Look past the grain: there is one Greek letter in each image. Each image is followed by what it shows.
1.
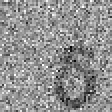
delta
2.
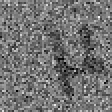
mu
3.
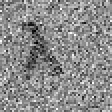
lambda
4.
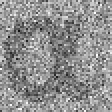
alpha
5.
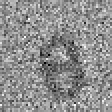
theta
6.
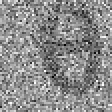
theta
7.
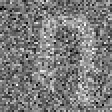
eta
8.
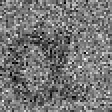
alpha
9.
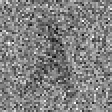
lambda
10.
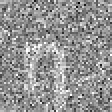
eta
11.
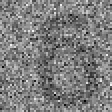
delta
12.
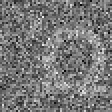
omega
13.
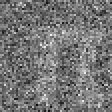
pi
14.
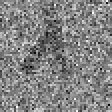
lambda
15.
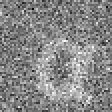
alpha
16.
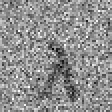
lambda
